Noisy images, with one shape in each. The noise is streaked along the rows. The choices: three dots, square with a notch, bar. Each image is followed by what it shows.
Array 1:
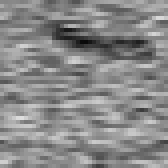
dark bar
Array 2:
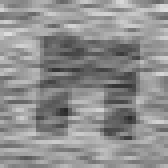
dark square with a notch
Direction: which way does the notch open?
down
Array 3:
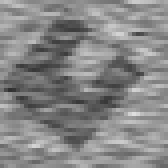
dark square with a notch
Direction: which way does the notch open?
up and right
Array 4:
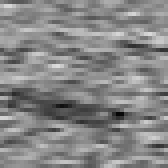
dark bar
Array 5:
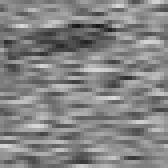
dark bar
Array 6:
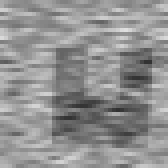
dark square with a notch
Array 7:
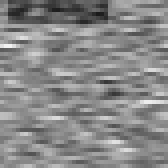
dark bar
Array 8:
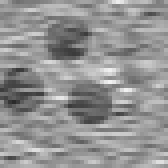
dark three dots
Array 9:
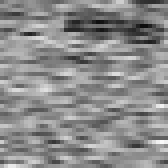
dark bar
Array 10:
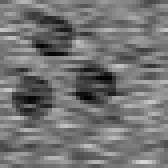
dark three dots
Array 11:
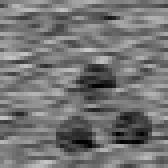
dark three dots
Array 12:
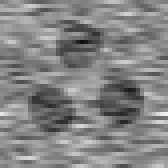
dark three dots
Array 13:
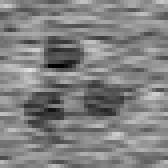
dark three dots
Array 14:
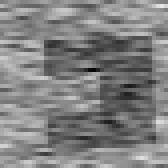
dark square with a notch
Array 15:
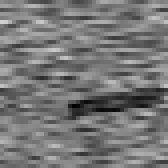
dark bar
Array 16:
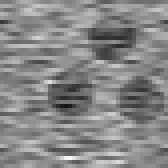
dark three dots
